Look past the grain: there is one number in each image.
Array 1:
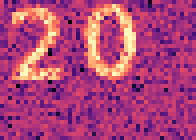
20
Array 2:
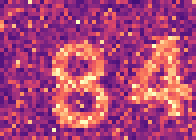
84
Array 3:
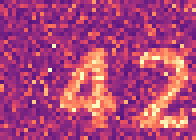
42
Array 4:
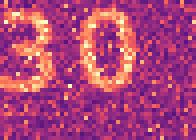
30
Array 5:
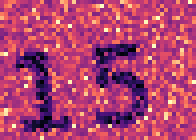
15
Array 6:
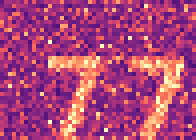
77
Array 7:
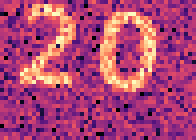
20
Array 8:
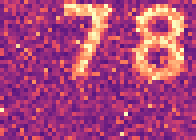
78
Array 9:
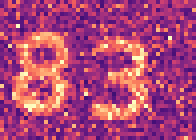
83
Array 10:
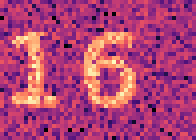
16
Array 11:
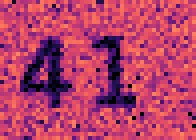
41
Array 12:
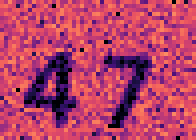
47
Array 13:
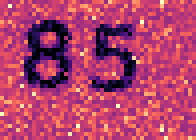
85
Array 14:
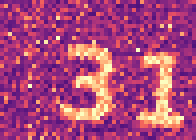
31
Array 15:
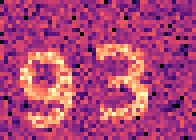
93
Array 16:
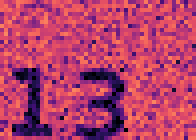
13
